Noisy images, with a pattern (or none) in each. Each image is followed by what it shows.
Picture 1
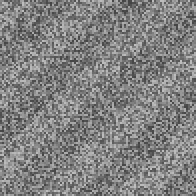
diagonal stripes
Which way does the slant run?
bottom left to top right
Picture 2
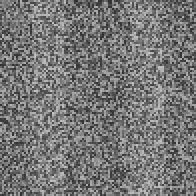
vertical stripes
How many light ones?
2
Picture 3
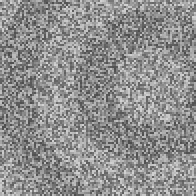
rings round one point
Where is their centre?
middle right
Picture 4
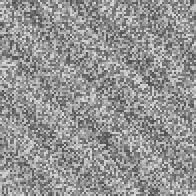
diagonal stripes
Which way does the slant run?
top left to bottom right
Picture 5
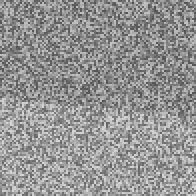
a sharp edge
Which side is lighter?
bottom
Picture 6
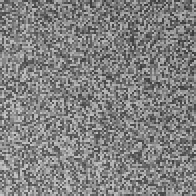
a smooth slope
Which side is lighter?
bottom left
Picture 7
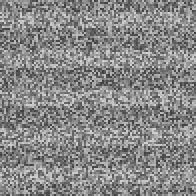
horizontal stripes
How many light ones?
5
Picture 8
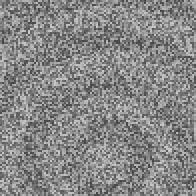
rings round one point
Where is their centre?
bottom middle
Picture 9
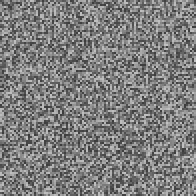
only noise
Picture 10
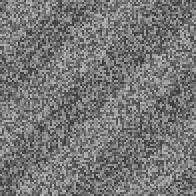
diagonal stripes
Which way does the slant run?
bottom left to top right
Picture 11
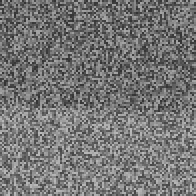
a sharp edge
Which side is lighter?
bottom
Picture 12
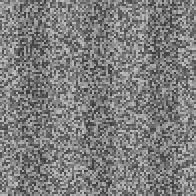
vertical stripes
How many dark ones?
3
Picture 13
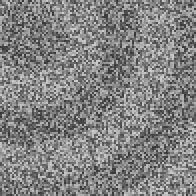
rings round one point
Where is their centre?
top left
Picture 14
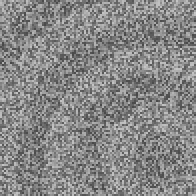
rings round one point
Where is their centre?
bottom right
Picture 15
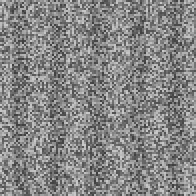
vertical stripes
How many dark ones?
5
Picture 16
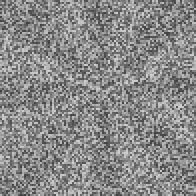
spokes from one point
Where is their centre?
centre
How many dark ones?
8
